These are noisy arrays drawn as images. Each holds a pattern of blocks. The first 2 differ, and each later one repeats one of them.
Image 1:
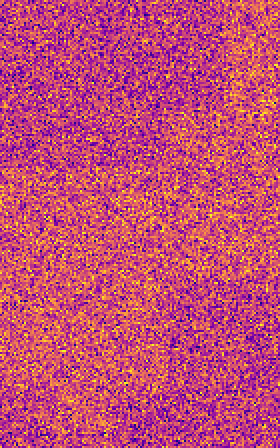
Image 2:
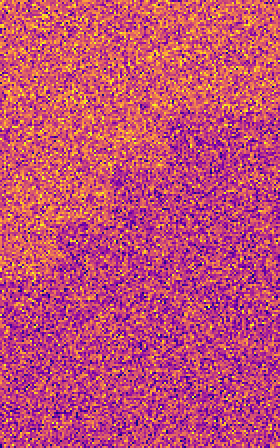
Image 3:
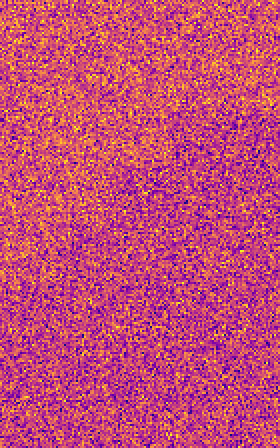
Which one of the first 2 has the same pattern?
2
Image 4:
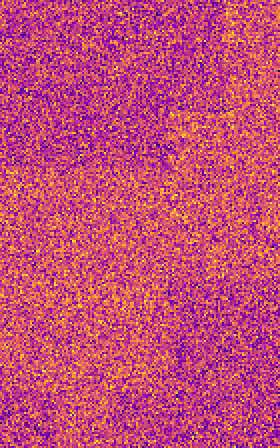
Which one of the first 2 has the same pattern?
1
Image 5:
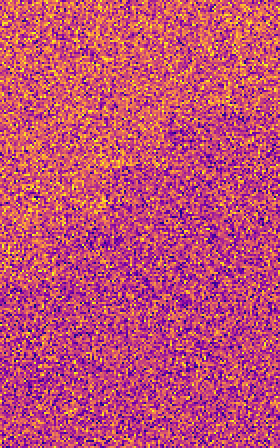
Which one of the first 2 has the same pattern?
2
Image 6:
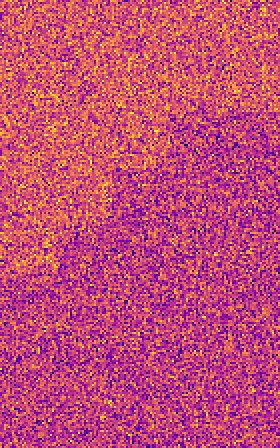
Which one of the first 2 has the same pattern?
2
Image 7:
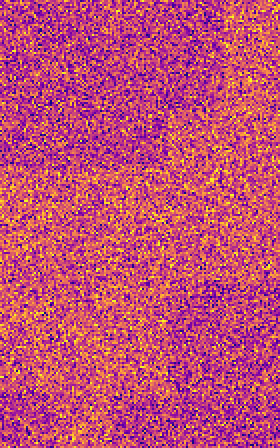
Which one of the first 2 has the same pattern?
1
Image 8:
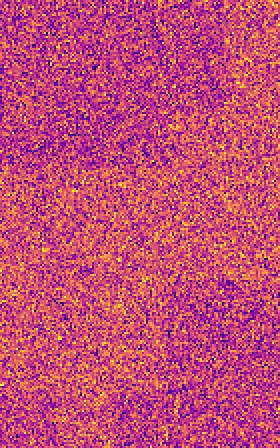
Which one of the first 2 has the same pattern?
1
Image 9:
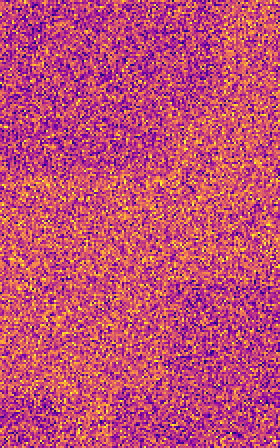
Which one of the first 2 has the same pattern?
1
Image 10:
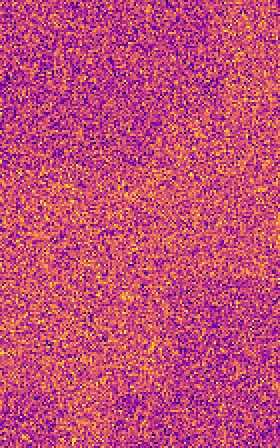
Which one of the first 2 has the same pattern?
1
